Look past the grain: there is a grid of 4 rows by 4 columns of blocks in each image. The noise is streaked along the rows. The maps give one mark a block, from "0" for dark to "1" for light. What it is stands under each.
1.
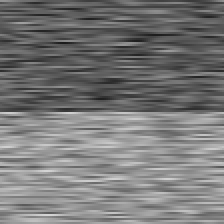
0 0 0 0
0 0 0 0
1 1 1 1
1 1 1 1
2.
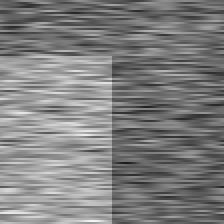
0 0 0 0
1 1 0 0
1 1 0 0
1 1 0 0
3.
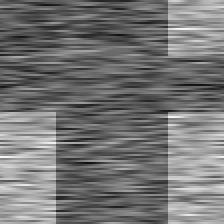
0 0 0 1
0 0 0 0
1 0 0 1
1 0 0 1
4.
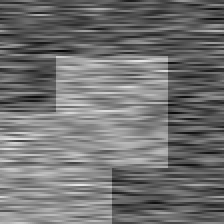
0 0 0 0
0 1 1 0
1 1 1 0
1 1 0 0
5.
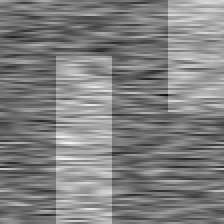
0 0 0 1
0 1 0 1
0 1 0 0
0 1 0 0
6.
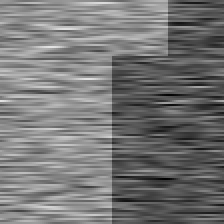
1 1 1 0
1 1 0 0
1 1 0 0
1 1 0 0
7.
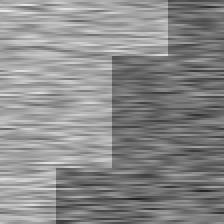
1 1 1 0
1 1 0 0
1 1 0 0
1 0 0 0
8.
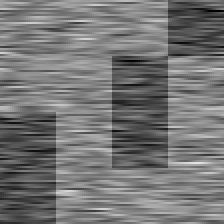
1 1 1 0
1 1 0 1
0 1 0 1
0 1 1 1
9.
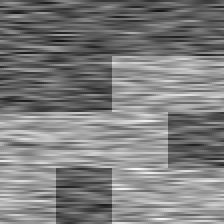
0 0 0 0
0 0 1 1
1 1 1 0
1 0 1 1
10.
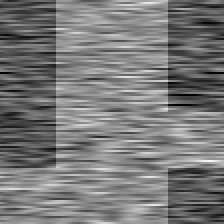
0 1 1 0
0 1 1 0
0 1 1 1
1 1 1 0
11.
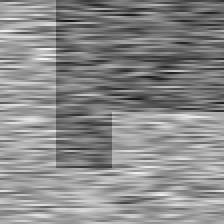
1 0 0 0
1 0 0 0
1 0 1 1
1 1 1 1
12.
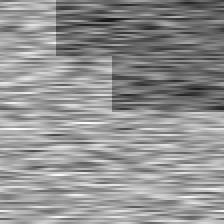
1 0 0 0
1 1 0 0
1 1 1 1
1 1 1 1
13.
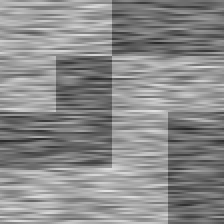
1 1 0 0
1 0 1 1
0 0 1 0
1 1 1 0
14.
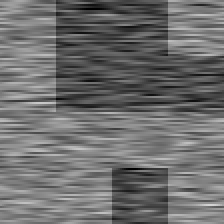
1 0 0 1
1 0 0 0
1 1 1 1
1 1 0 1
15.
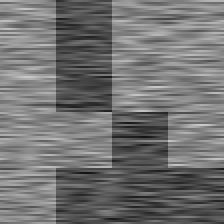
1 0 1 1
1 0 1 1
1 1 0 1
1 0 0 0
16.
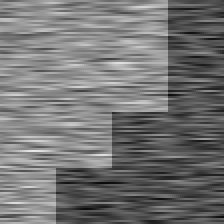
1 1 1 0
1 1 1 0
1 1 0 0
1 0 0 0
